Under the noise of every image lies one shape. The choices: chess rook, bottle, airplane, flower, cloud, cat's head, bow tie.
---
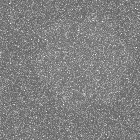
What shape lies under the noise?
flower
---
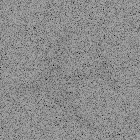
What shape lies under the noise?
airplane
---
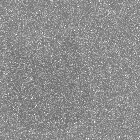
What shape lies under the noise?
cat's head
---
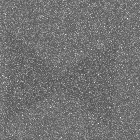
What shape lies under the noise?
bow tie
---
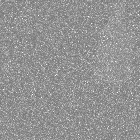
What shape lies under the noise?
bottle
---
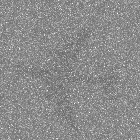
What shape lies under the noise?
airplane
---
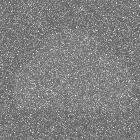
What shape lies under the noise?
cloud
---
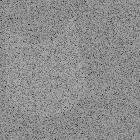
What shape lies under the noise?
cat's head
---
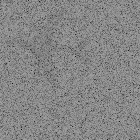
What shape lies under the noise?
airplane
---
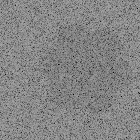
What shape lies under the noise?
flower
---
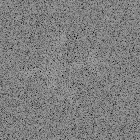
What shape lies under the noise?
airplane
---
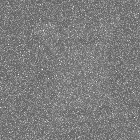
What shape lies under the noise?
chess rook
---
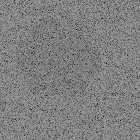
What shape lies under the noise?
flower
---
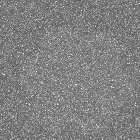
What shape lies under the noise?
flower
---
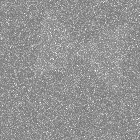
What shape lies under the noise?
bow tie
